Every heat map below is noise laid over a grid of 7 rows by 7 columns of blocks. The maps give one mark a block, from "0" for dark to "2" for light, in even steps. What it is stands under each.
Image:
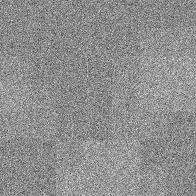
0000000
0000011
1000122
2100122
1100110
0012200
0022210
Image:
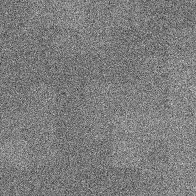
0121100
0011001
0000012
0101112
1101222
2100212
0000012
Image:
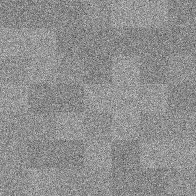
0001220
2200000
1210201
2002220
1121211
1002022
1211001
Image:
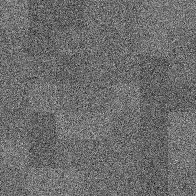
2001122
1011121
1101101
1211200
1022102
2011102
1221101
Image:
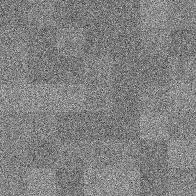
0100021
1010010
1001001
2221012
1100021
1011102
1202201
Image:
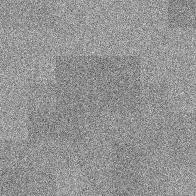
1122220
2222222
2200022
2100012
2001111
1111011
0121012
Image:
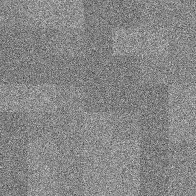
1220011
0010221
0000011
2210002
0112102
0212201
0212201
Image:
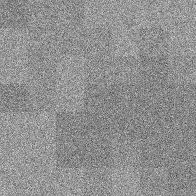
0112222
2111212
2121101
0120000
2200000
2200100
2221210
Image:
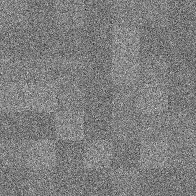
1010110
0000200
1110210
2210120
0020111
1202021
0100100
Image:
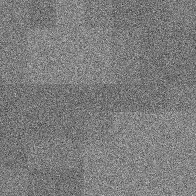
1021001
1222100
1222100
0000001
0001222
0112222
1002222
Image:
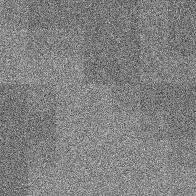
1000010
2110010
2220011
0122100
0022210
0122221
0222222
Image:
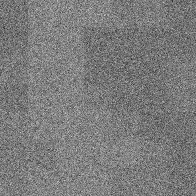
0222110
0220000
1220001
0221001
1222100
1122210
1222110
